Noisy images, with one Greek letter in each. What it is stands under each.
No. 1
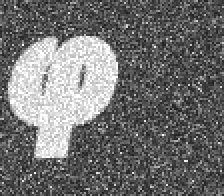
phi
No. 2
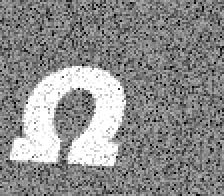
omega
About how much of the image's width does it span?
half
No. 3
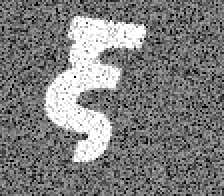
xi
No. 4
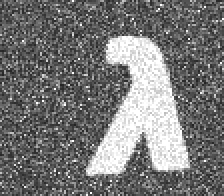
lambda
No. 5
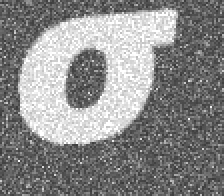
sigma
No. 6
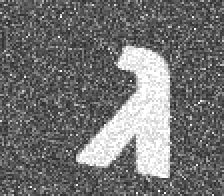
lambda
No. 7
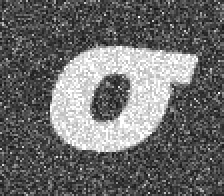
sigma
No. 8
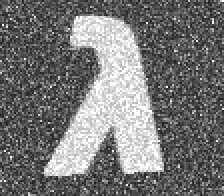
lambda
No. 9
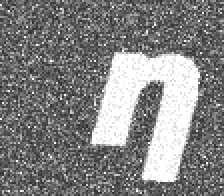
eta
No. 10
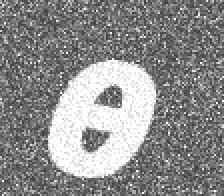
theta
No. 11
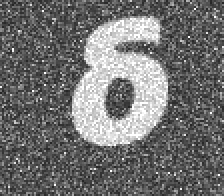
delta
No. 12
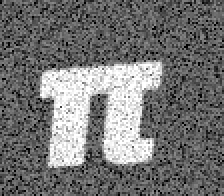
pi
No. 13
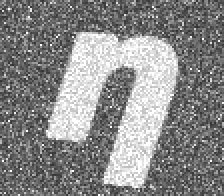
eta
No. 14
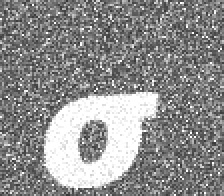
sigma
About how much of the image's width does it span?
half
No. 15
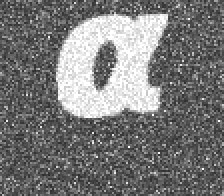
alpha
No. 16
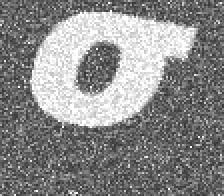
sigma
